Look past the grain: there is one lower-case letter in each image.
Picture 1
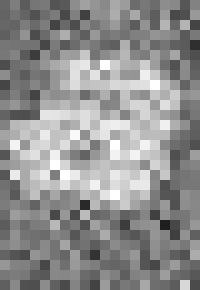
a
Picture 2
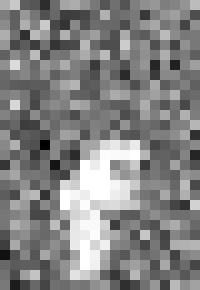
f
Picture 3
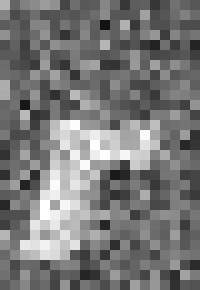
r
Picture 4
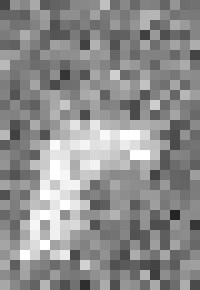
r
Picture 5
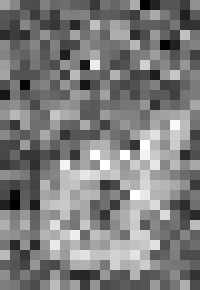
d
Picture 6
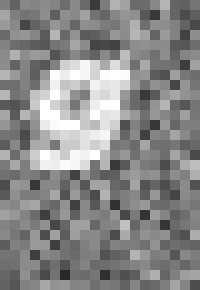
g
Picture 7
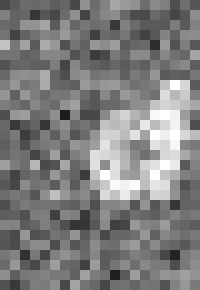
d
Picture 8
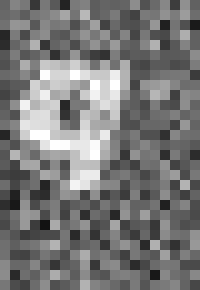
q
